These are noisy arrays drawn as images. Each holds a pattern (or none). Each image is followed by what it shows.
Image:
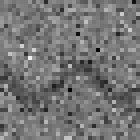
a wavy band
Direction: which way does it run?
left to right
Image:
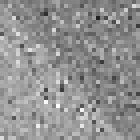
a sharp edge
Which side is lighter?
bottom left
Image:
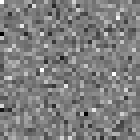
only noise
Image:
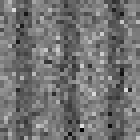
vertical stripes
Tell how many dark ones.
3
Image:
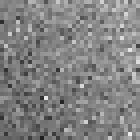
a smooth slope
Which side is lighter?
top right
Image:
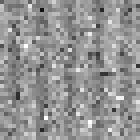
vertical stripes
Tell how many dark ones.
5
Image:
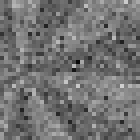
spokes from one point
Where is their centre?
middle left
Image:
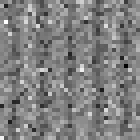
vertical stripes
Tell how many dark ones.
5
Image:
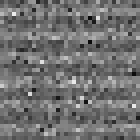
horizontal stripes
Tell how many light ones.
6
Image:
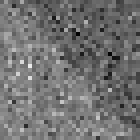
a sharp edge
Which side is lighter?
bottom left
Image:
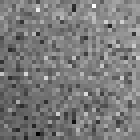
a smooth slope
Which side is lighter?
top right
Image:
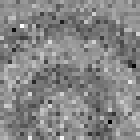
rings round one point
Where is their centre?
bottom middle
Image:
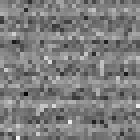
horizontal stripes
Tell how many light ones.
6
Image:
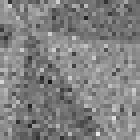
spokes from one point
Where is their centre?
top left
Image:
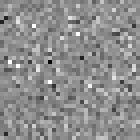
only noise
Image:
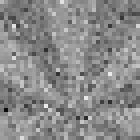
spokes from one point
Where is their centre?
bottom middle
